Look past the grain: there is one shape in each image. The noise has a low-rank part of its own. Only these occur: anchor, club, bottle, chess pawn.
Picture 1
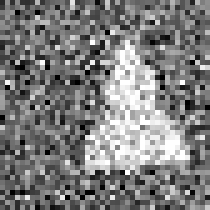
chess pawn
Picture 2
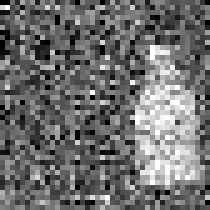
bottle
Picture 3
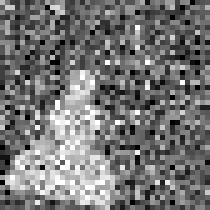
chess pawn
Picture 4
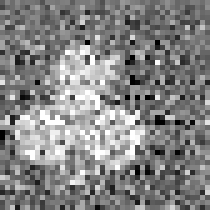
club
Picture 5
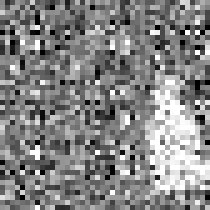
bottle
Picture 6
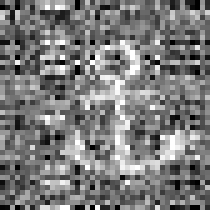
anchor
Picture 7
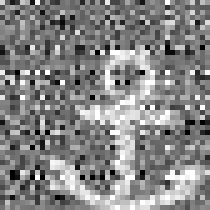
anchor
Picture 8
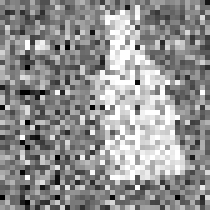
bottle
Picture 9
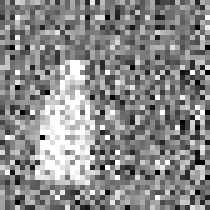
bottle
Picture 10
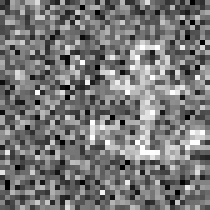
anchor
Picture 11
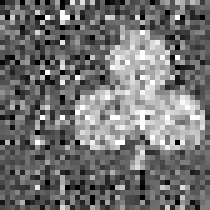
club
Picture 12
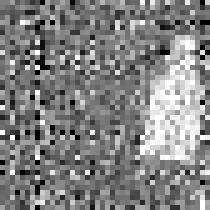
bottle
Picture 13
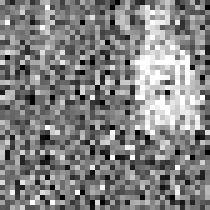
bottle
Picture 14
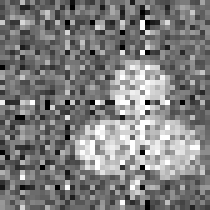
club
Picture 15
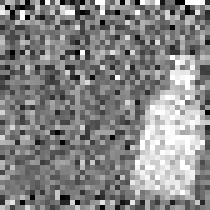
bottle
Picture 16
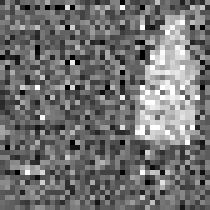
bottle
